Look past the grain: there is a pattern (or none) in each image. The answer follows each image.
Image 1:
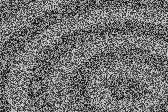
rings round one point
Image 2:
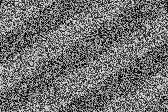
diagonal stripes
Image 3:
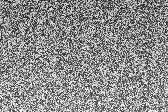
a smooth slope
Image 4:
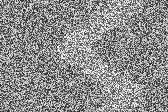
a wavy band
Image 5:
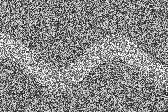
a wavy band
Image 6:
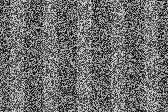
vertical stripes
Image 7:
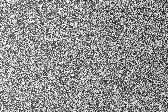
a smooth slope
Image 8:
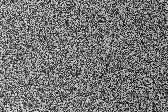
a smooth slope
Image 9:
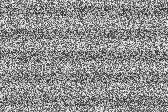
horizontal stripes
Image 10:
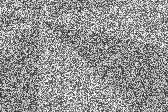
spokes from one point
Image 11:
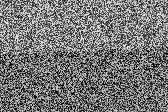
a sharp edge
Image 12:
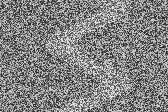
a wavy band
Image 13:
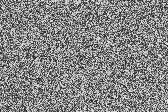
only noise
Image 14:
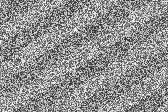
diagonal stripes
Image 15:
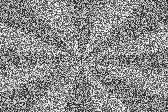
spokes from one point
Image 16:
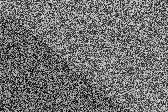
a sharp edge
